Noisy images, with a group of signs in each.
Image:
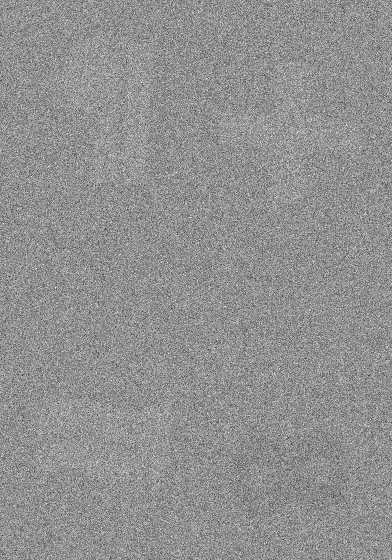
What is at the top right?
plus sign
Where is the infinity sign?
bottom right
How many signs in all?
4
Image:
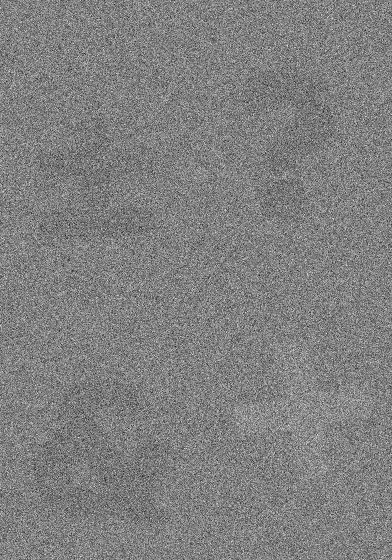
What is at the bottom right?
plus sign
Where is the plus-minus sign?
top left
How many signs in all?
4
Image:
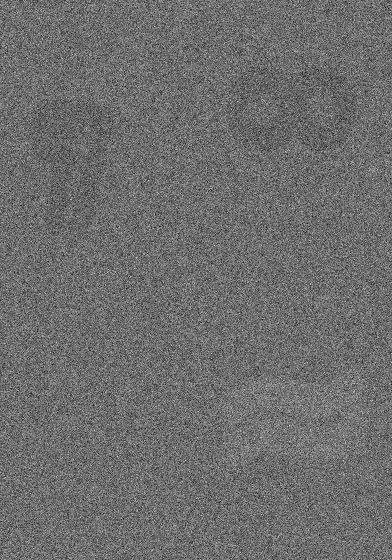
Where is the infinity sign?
top right
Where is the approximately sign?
bottom right
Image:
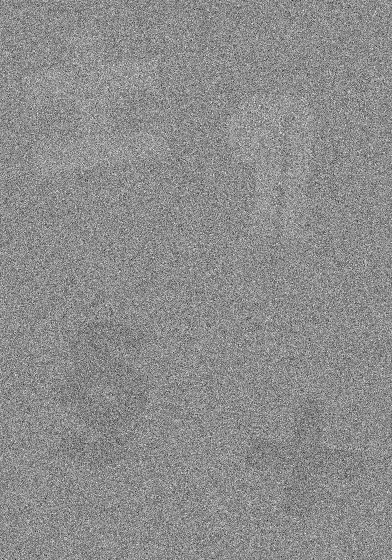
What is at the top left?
plus-minus sign
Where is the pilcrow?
top right
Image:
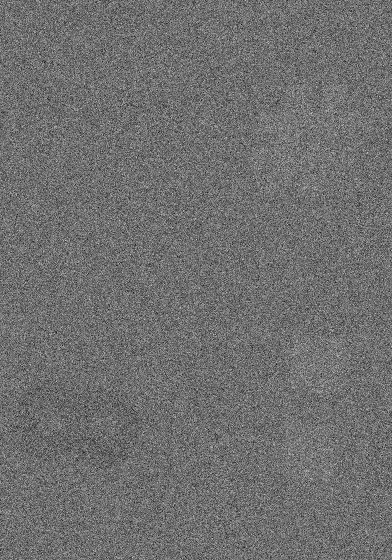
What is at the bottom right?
colon
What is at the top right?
hash sign
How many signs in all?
3
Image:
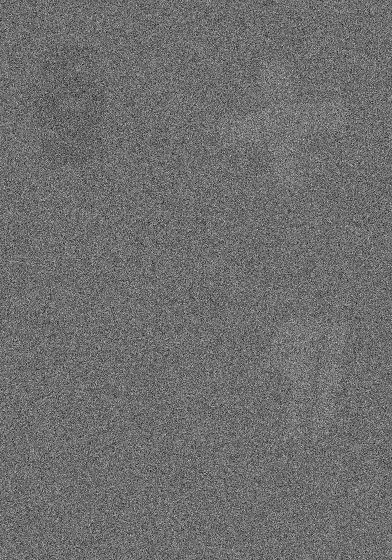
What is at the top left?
section sign
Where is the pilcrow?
bottom right
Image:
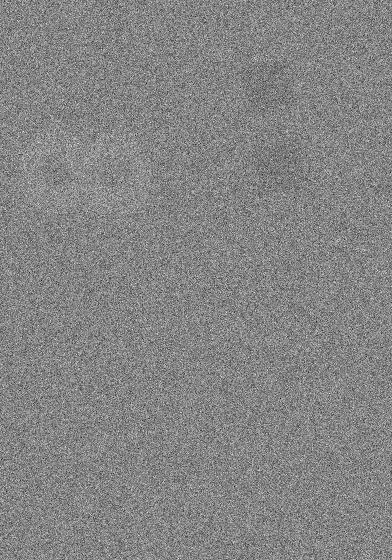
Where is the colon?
top right
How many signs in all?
2
